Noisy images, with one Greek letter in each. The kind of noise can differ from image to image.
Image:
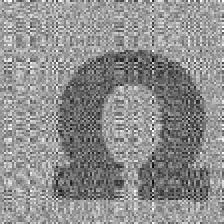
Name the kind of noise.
low rank plus noise
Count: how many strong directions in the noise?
one
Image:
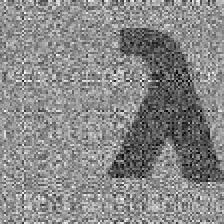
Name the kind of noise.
low rank plus noise
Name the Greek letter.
lambda
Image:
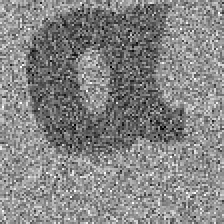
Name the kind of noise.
independent entries
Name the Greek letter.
alpha
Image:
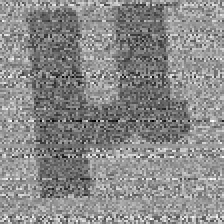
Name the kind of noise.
rows of uneven size
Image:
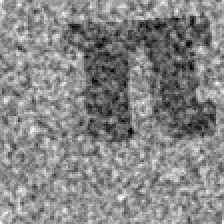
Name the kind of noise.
blotchy
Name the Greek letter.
pi
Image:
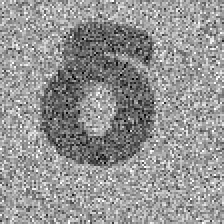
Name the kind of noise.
independent entries
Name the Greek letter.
delta
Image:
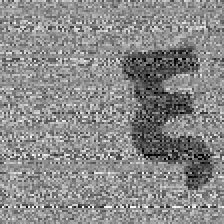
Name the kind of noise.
rows of uneven size
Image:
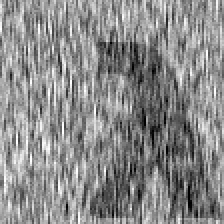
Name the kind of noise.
streaked along the columns
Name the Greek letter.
lambda
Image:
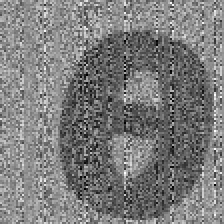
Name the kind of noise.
columns of uneven size
